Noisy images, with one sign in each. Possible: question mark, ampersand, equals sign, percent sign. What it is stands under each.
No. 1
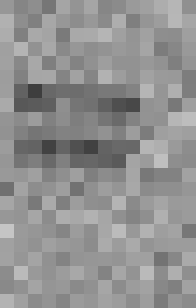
dark equals sign
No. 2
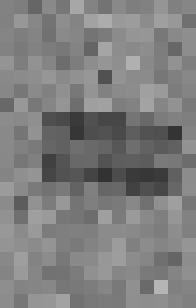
dark equals sign
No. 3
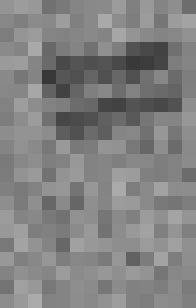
dark equals sign
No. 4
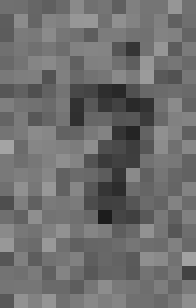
dark question mark
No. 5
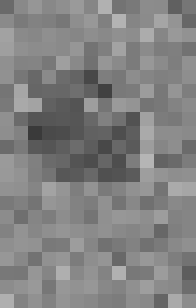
dark ampersand
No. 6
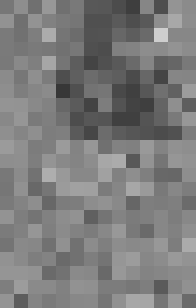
dark ampersand
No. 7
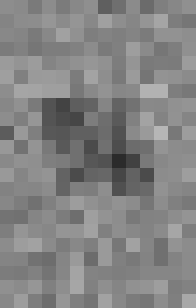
dark percent sign
